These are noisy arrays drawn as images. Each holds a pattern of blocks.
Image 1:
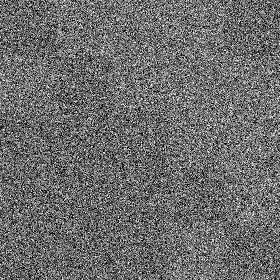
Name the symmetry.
mirrored about the diagonal from the bottom left
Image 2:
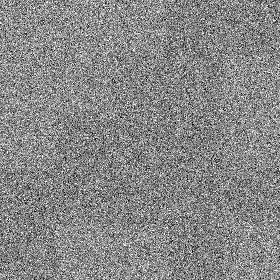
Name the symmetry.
mirrored about the diagonal from the top left
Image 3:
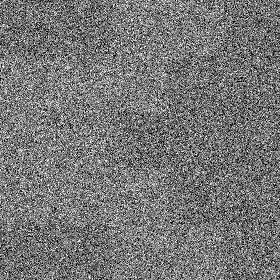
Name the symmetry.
top and bottom mirror each other
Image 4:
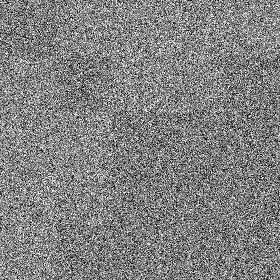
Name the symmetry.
mirrored about the diagonal from the top left
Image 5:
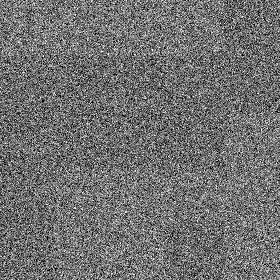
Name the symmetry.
no symmetry
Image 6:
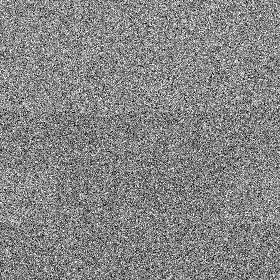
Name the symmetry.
left and right mirror each other
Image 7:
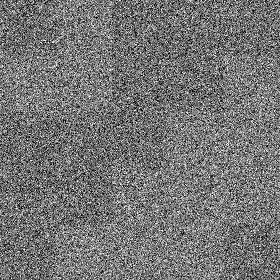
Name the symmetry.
mirrored about the diagonal from the top left
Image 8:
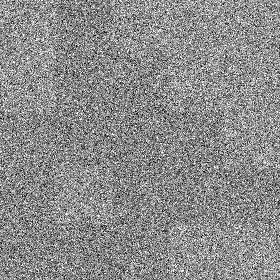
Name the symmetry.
mirrored about the diagonal from the bottom left
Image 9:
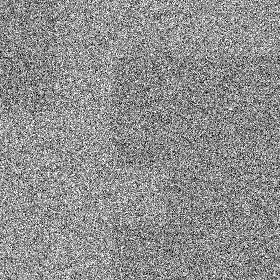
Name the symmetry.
no symmetry
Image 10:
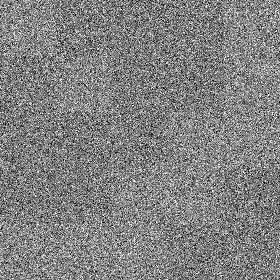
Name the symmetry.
mirrored about the diagonal from the top left
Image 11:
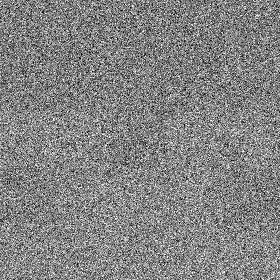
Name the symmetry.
left and right mirror each other
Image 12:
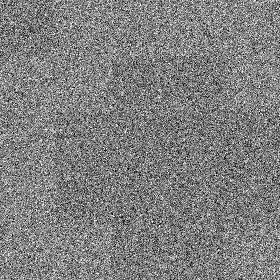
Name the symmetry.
mirrored about the diagonal from the top left
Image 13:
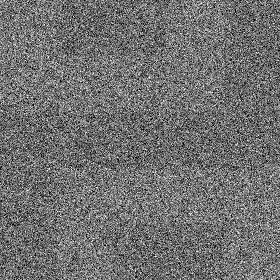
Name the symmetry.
the same after a half turn
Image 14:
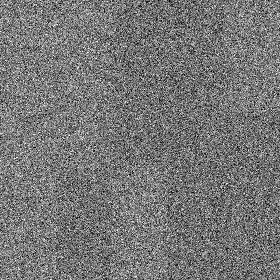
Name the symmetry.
no symmetry
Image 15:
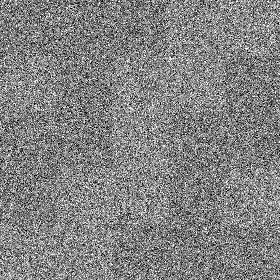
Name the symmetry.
the same after a half turn
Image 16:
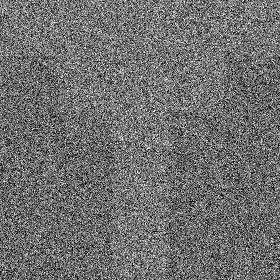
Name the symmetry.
left and right mirror each other
